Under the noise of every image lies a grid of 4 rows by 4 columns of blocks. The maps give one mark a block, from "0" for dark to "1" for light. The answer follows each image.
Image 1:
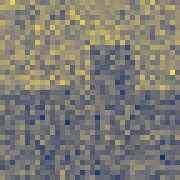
1 1 1 1
1 1 0 1
0 0 0 0
0 0 0 0
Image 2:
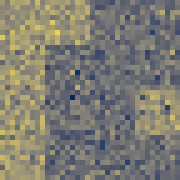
1 1 0 0
1 0 0 0
1 0 0 1
1 0 0 0
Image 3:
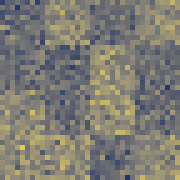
0 1 0 1
0 0 1 0
1 0 1 0
1 1 0 1
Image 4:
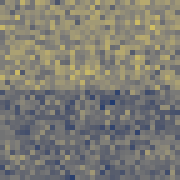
1 1 1 1
1 1 1 1
0 0 0 0
0 0 0 0
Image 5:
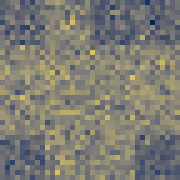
0 1 0 0
1 1 1 1
1 1 1 1
0 1 1 0
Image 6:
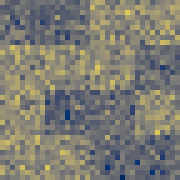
0 0 1 1
1 1 1 0
1 0 0 1
1 1 0 0
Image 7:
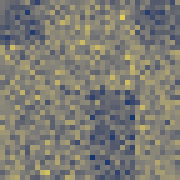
0 1 1 0
1 1 1 1
1 1 0 1
1 1 0 1
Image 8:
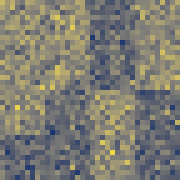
1 1 0 1
1 1 0 1
1 0 1 0
0 0 1 0
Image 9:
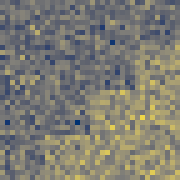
0 0 0 0
0 0 0 1
0 0 1 1
0 1 1 1
